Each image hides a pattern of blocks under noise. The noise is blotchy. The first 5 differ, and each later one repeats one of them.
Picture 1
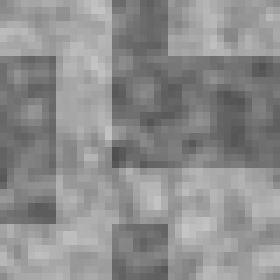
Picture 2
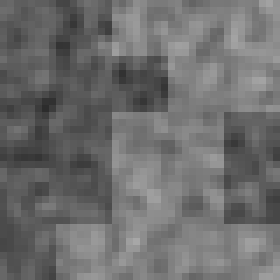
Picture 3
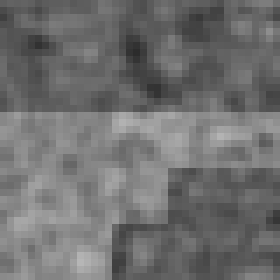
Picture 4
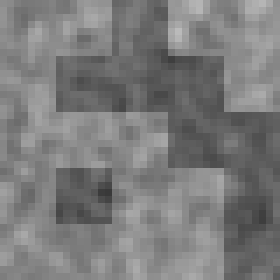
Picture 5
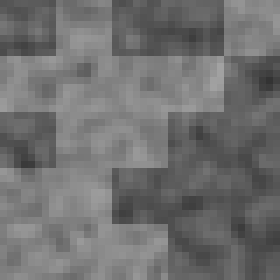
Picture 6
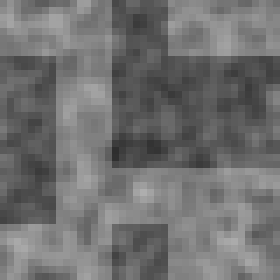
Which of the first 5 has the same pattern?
1
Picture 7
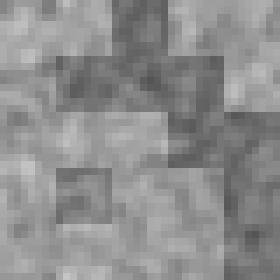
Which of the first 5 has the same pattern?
4
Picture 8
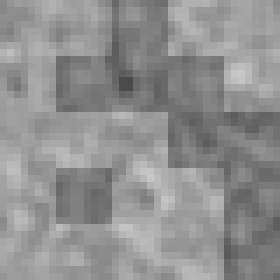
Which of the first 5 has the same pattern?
4
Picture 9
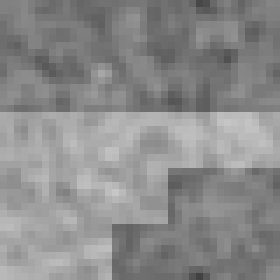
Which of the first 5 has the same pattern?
3
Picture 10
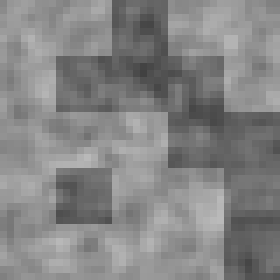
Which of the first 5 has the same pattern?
4
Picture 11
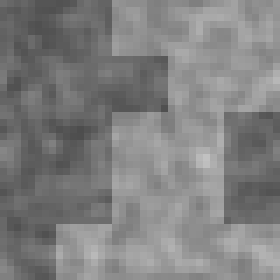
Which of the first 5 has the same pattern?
2
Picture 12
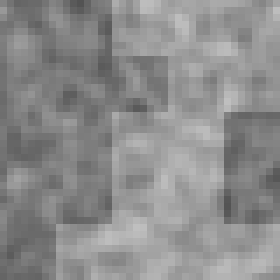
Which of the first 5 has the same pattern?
2
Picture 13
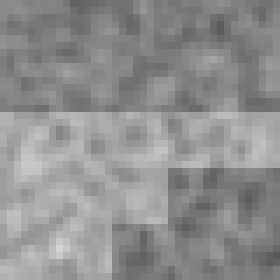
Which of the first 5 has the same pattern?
3
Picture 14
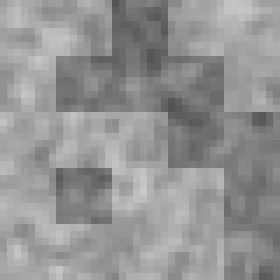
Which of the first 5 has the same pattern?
4
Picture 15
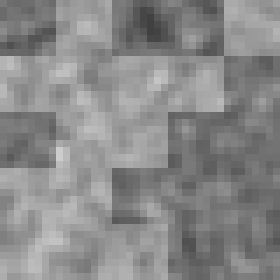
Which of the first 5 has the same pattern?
5
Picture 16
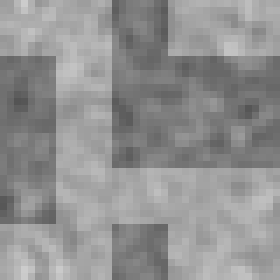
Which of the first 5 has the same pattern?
1
